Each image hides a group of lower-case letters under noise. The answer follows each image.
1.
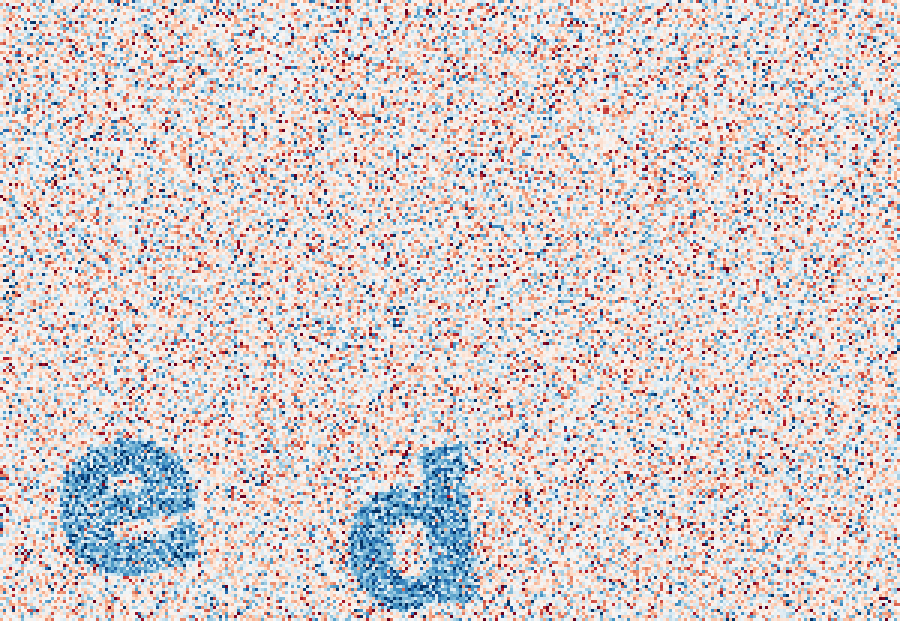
bottom left: e; bottom middle: d
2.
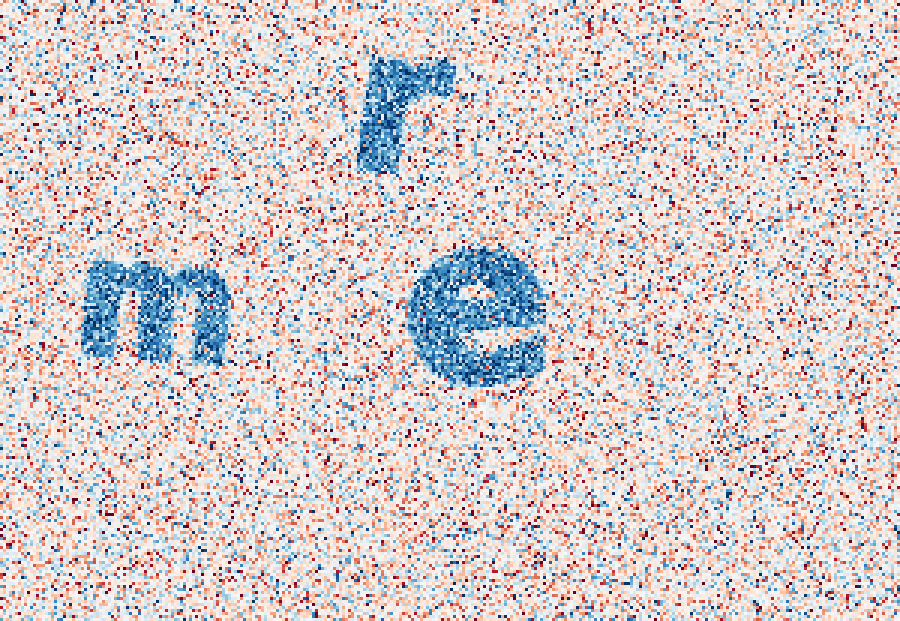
top middle: r; middle left: m; centre: e
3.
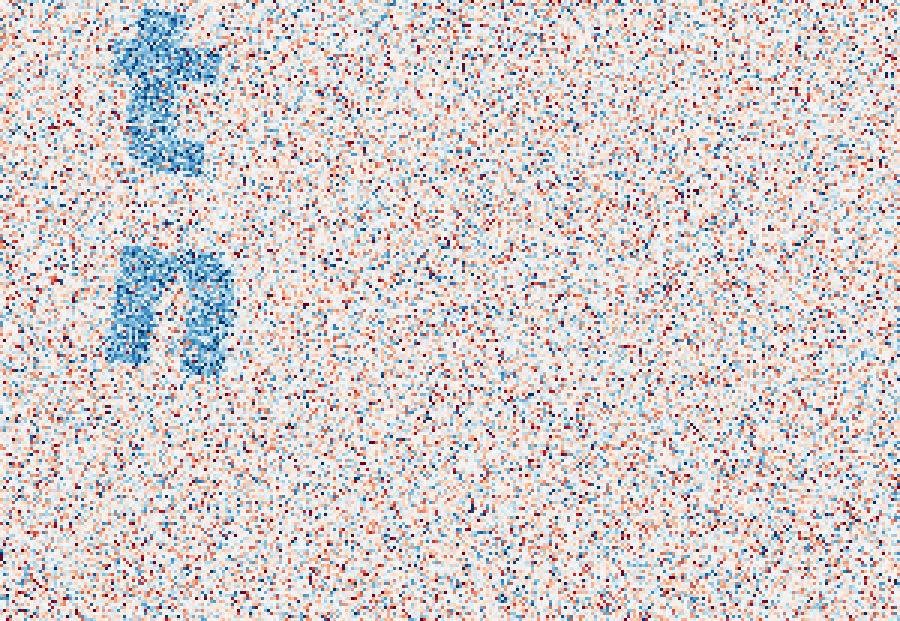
top left: t; middle left: n
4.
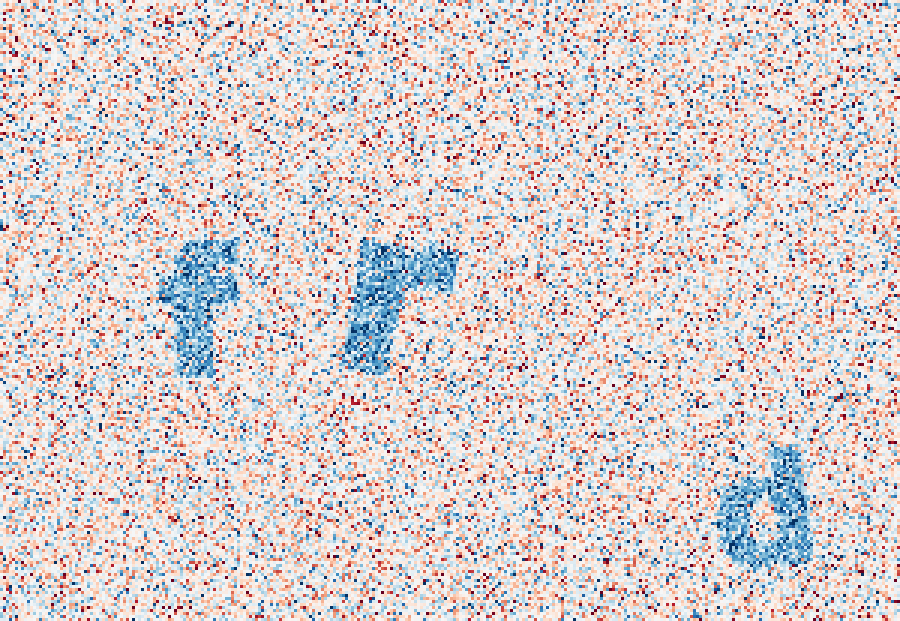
middle left: f; centre: r; bottom right: d
